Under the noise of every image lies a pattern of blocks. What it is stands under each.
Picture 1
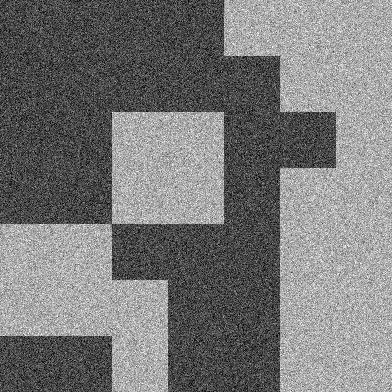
no symmetry
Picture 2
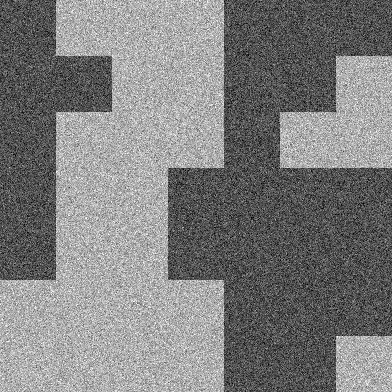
no symmetry
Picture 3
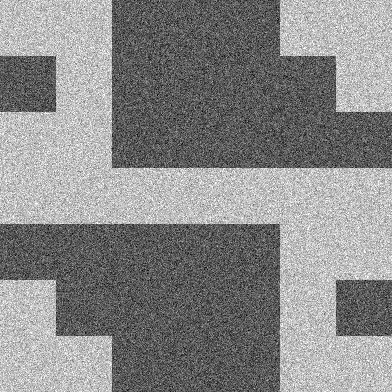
the same after a half turn
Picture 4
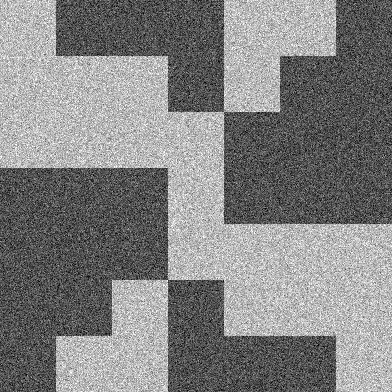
the same after a half turn
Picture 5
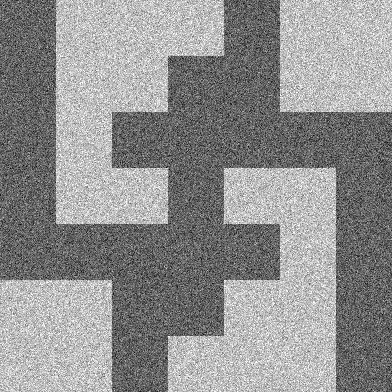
the same after a half turn
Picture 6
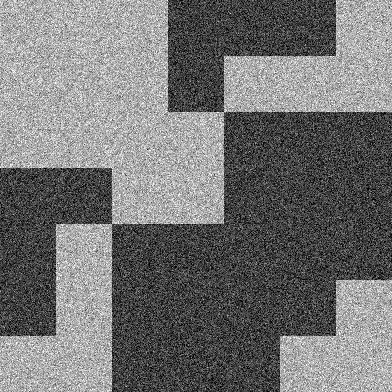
mirrored about the diagonal from the top left
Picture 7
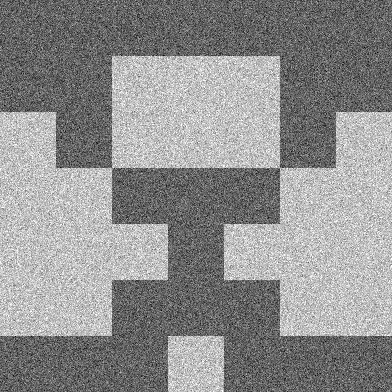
left and right mirror each other
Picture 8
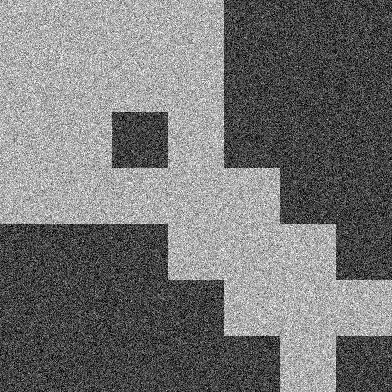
mirrored about the diagonal from the top left
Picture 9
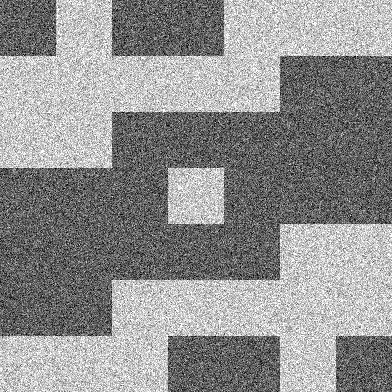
the same after a half turn
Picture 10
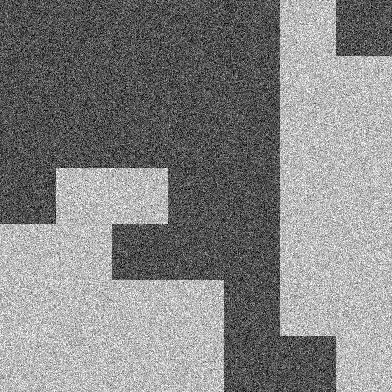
no symmetry
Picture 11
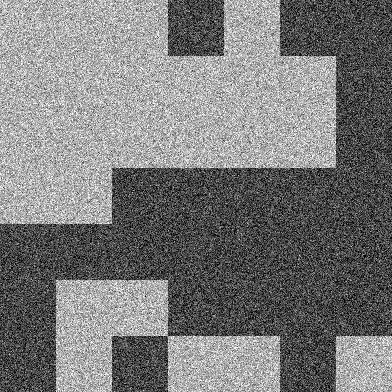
no symmetry
